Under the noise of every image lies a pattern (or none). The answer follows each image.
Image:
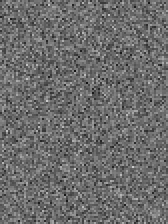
only noise
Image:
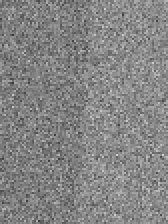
a sharp edge
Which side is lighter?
right
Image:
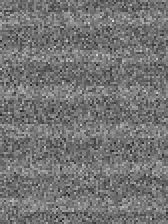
horizontal stripes
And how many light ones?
6
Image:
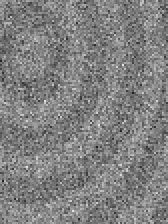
rings round one point
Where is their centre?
top left
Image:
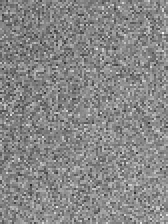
a smooth slope
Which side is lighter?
bottom right
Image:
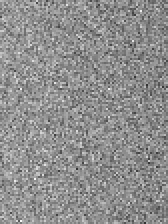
a smooth slope
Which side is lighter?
left
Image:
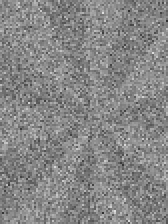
spokes from one point
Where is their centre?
centre
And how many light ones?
7
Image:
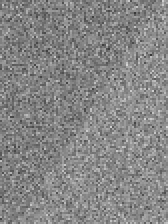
a sharp edge
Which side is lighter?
bottom right
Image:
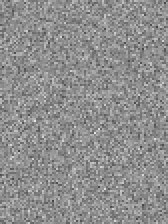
only noise
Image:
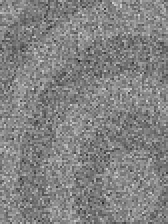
rings round one point
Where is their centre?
bottom right
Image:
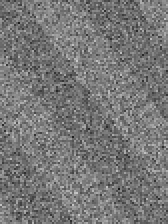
diagonal stripes
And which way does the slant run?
top left to bottom right
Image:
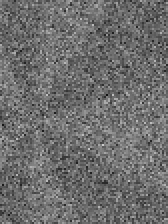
spokes from one point
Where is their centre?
middle left
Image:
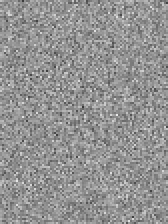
only noise
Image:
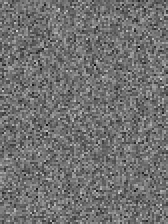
only noise
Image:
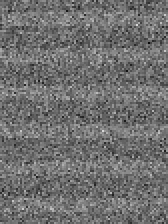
horizontal stripes
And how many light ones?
6
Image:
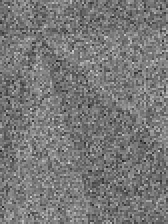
spokes from one point
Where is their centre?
top left
